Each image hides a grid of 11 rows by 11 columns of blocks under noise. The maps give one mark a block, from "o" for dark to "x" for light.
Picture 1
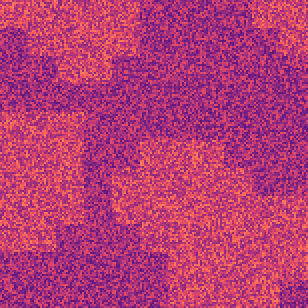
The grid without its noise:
xxxxxooooxx
oxxxxooooox
ooxxooooooo
ooooooooooo
xxxoooooooo
xxxooxxxooo
xxxoxxxxxoo
xxxoxxxxxxx
xxoooxxxxxx
ooooooxxxxx
ooooooxxxxo
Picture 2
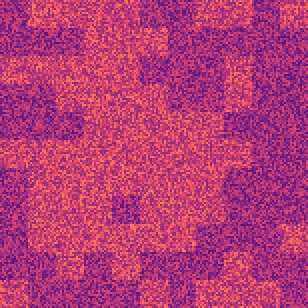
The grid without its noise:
oxxxxooxxox
oooxxxooooo
xxxxxoooxoo
ooxxxxooxoo
oooxxxxxooo
xxxxxxxxxoo
oxxxxxxxooo
oxxxoxxxooo
oxxxxxxooox
ooxoxoooxoo
xooooxoxxxo
